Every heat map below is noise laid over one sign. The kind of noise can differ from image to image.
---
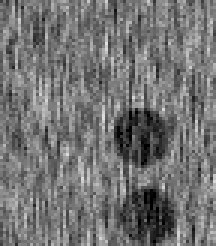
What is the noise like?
streaked along the columns
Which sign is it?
colon
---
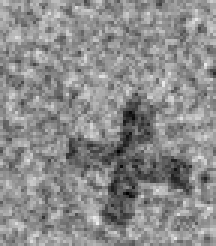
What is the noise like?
blotchy
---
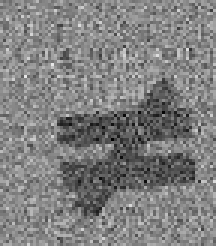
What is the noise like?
low rank plus noise
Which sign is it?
not-equal sign
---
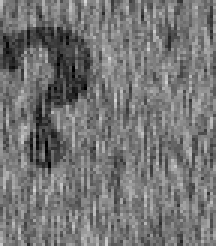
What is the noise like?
streaked along the columns
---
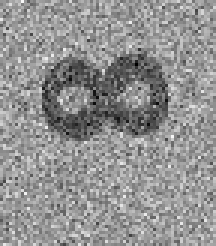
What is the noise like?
independent entries
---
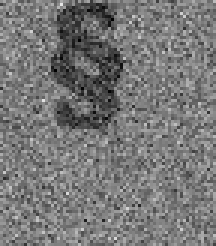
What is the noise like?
independent entries
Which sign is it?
section sign
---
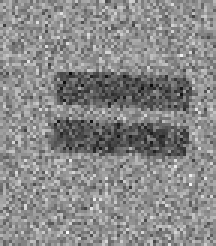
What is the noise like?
independent entries
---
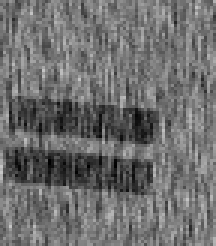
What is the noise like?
streaked along the columns
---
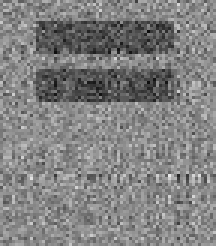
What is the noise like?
low rank plus noise
